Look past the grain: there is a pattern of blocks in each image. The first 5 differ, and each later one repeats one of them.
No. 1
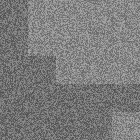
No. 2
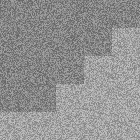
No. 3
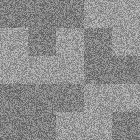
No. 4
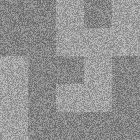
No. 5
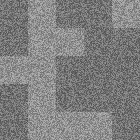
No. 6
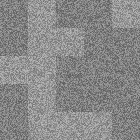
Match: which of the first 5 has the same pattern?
5
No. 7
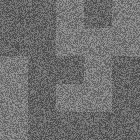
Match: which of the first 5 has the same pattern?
4
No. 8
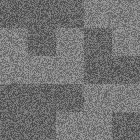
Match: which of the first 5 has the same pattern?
3
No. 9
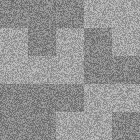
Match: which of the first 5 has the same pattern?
3
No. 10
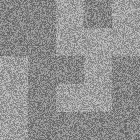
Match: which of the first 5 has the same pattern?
4
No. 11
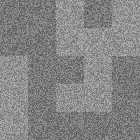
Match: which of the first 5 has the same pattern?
4
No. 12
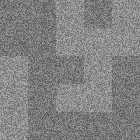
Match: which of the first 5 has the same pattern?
4
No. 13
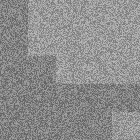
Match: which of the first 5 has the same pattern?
1
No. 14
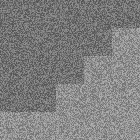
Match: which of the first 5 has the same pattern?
2
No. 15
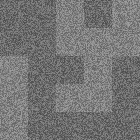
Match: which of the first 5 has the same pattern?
4
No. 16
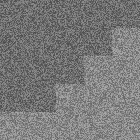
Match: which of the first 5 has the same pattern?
2
